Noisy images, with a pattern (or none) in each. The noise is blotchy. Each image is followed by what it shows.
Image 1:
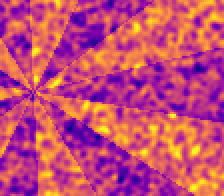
spokes from one point
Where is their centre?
middle left
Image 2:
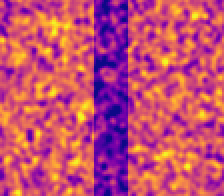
one vertical stripe
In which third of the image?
middle
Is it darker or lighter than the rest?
darker
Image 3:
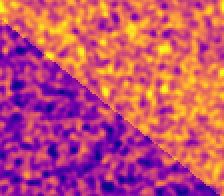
a sharp edge
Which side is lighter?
top right
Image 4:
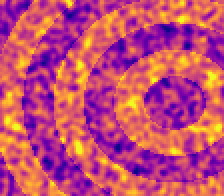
rings round one point
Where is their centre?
middle right
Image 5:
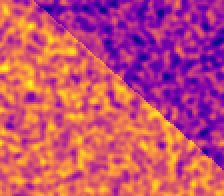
a sharp edge
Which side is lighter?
bottom left
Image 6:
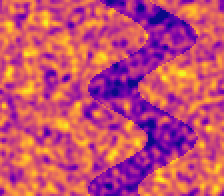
a wavy band
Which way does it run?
top to bottom
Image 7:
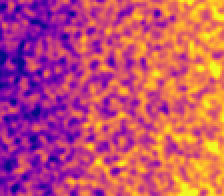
a smooth slope
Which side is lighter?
right
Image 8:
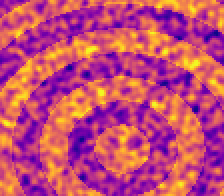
rings round one point
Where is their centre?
bottom middle
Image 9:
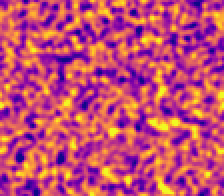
only noise
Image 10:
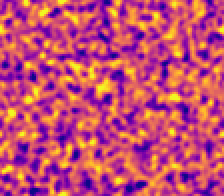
only noise
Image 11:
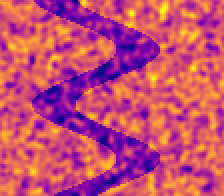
a wavy band
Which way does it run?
top to bottom
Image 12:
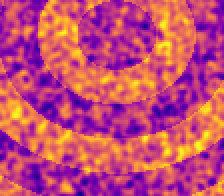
rings round one point
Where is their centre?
top middle
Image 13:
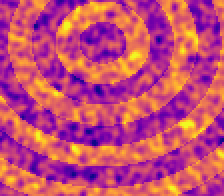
rings round one point
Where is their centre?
top middle
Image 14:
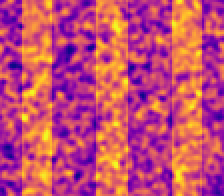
vertical stripes
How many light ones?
3
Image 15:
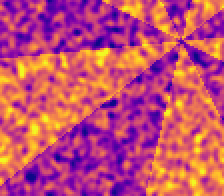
spokes from one point
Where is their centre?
top right
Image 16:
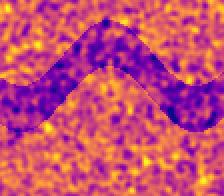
a wavy band
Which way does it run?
left to right
